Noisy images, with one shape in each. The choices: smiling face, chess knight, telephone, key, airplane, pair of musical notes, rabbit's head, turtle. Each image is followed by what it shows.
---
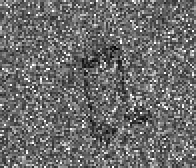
pair of musical notes
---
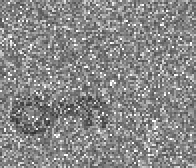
key
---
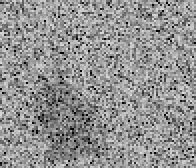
chess knight
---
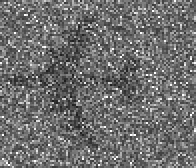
airplane
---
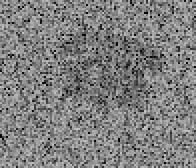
telephone
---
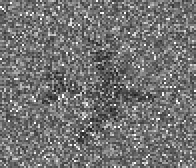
airplane
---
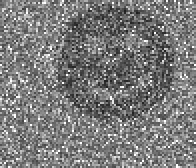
smiling face
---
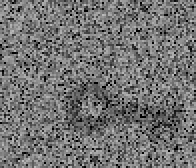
key
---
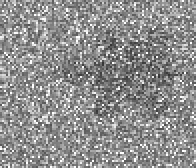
turtle
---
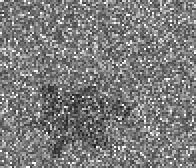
turtle
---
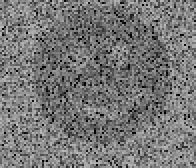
smiling face
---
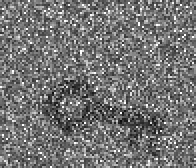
key
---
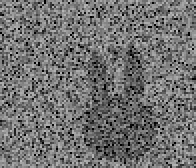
rabbit's head
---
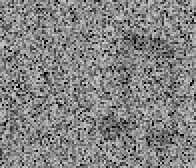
pair of musical notes
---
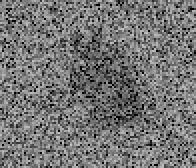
chess knight
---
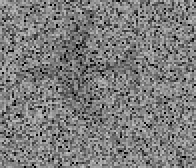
airplane
